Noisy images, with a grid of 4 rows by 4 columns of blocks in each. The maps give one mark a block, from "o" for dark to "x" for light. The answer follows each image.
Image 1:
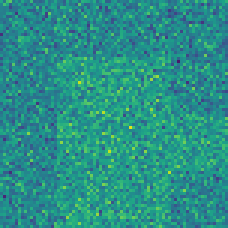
oooo
oxxo
oxxx
oxxo
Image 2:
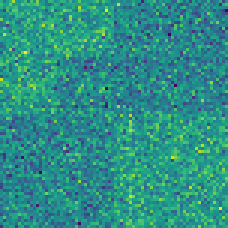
xxoo
xooo
ooxx
ooxx
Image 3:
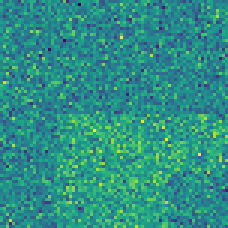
oooo
oooo
oxxx
oxxo
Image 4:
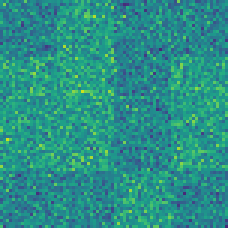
oxoo
xxox
xxox
ooxo
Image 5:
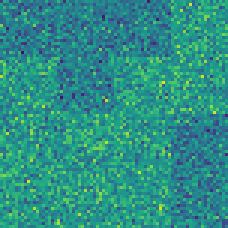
ooox
xoxx
xxxo
xxxo
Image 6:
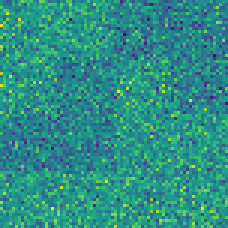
xxoo
xoxo
ooxx
xxxx
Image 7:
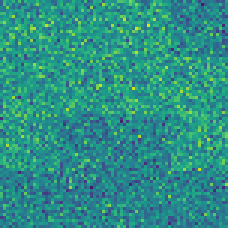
xxxo
xxxx
xoox
oooo
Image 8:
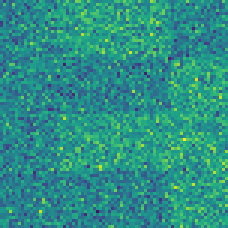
oxxo
ooox
oxxx
ooox
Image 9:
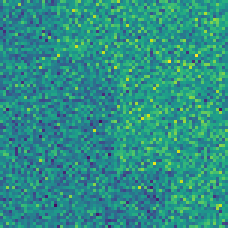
oxxx
ooxx
ooxx
ooox
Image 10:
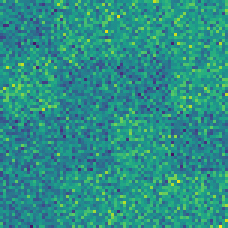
oxxx
xoox
ooxo
oxxx
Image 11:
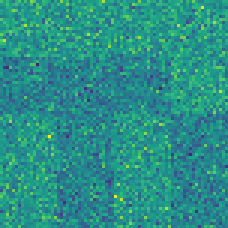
xxxx
ooox
xoxo
xoxo
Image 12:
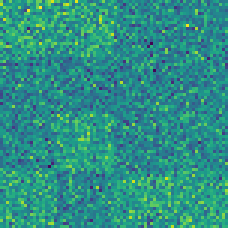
xxoo
oooo
oxoo
xoxx
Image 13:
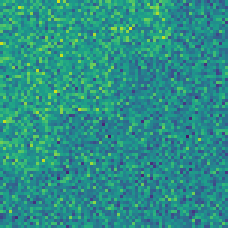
xxxo
xxoo
xooo
oooo
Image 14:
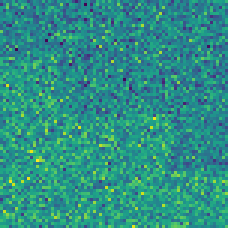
oooo
xooo
xxxo
xxxx
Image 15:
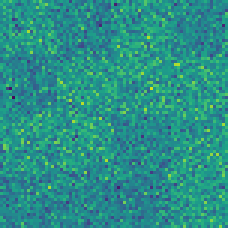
xoxo
oxxx
xxox
ooox
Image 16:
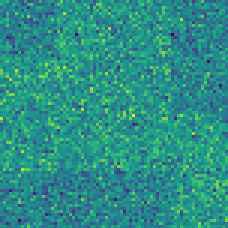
oxxo
xxxo
xxxx
ooox
